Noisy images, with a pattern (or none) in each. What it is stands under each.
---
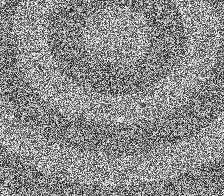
rings round one point
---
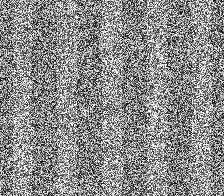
vertical stripes
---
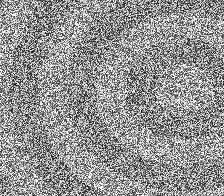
rings round one point
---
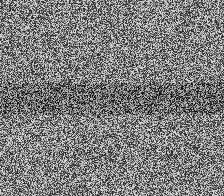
one horizontal stripe
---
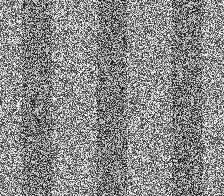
vertical stripes
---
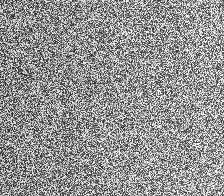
a smooth slope
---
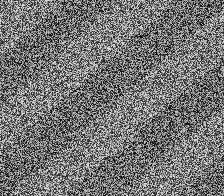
diagonal stripes
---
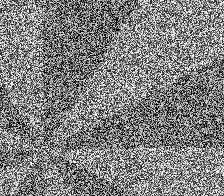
spokes from one point
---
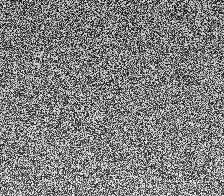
a smooth slope
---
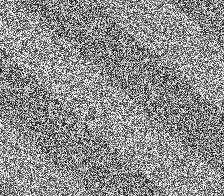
diagonal stripes
